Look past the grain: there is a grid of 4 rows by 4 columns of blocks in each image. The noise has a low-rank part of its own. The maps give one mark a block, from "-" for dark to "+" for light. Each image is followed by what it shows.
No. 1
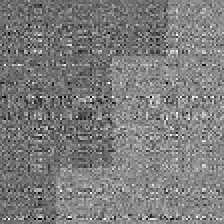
- - - +
- - + +
- - + +
- + + +
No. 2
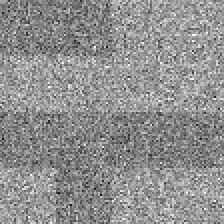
- - + +
+ + + +
- - - -
+ - + +
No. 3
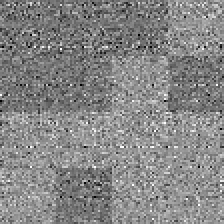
- - - +
- - + -
+ + + +
+ - + +
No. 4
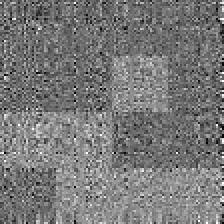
- - - -
- - + -
+ + - -
- + + +
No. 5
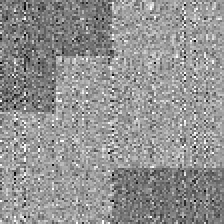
- - + +
- + + +
+ + + +
+ + - -
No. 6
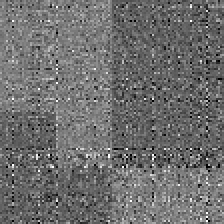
+ + - -
+ + - -
- + - -
- - + +
